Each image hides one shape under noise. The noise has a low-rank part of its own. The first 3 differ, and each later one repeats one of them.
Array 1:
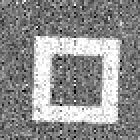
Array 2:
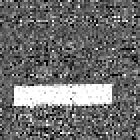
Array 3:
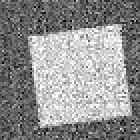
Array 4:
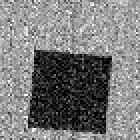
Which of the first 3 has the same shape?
3
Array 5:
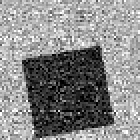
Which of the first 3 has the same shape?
3
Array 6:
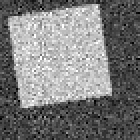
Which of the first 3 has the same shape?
3
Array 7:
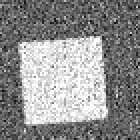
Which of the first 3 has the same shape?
3
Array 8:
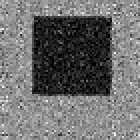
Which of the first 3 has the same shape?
3
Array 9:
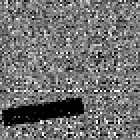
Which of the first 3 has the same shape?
2
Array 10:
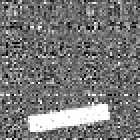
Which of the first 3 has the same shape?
2
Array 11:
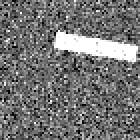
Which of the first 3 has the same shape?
2
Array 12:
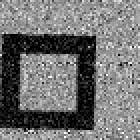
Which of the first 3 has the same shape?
1
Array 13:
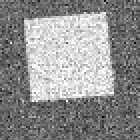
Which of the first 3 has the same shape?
3
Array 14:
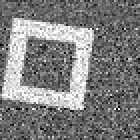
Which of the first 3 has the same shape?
1
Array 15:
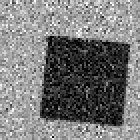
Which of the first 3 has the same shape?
3
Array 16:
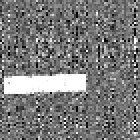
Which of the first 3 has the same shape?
2
